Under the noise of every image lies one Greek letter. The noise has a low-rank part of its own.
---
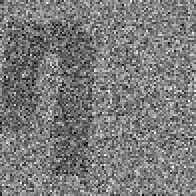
eta
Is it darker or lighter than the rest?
darker
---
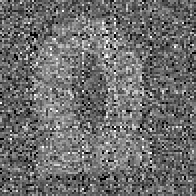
omega
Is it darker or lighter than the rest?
lighter
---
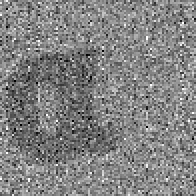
alpha
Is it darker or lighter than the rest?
darker
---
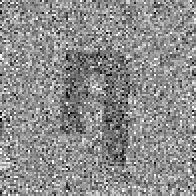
eta
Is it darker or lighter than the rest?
darker
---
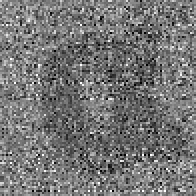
alpha
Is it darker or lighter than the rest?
darker
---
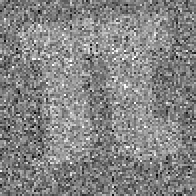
pi
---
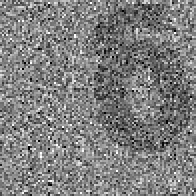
delta
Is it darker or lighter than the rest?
darker
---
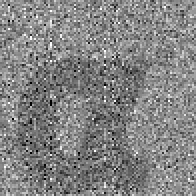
alpha
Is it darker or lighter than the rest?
darker
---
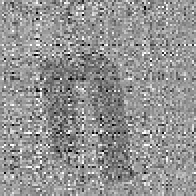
eta
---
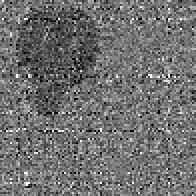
phi
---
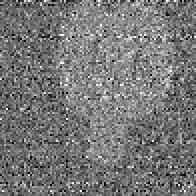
phi
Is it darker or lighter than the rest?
lighter
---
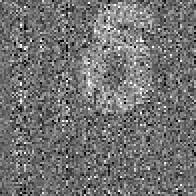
delta
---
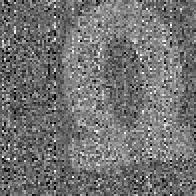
omega
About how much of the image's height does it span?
nearly all
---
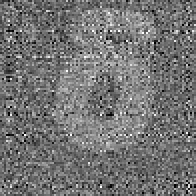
delta
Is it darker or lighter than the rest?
lighter
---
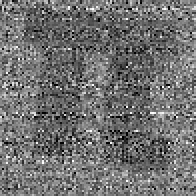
pi
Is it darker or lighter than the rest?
darker
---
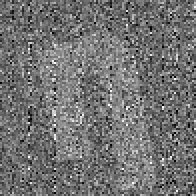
eta
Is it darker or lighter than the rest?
lighter
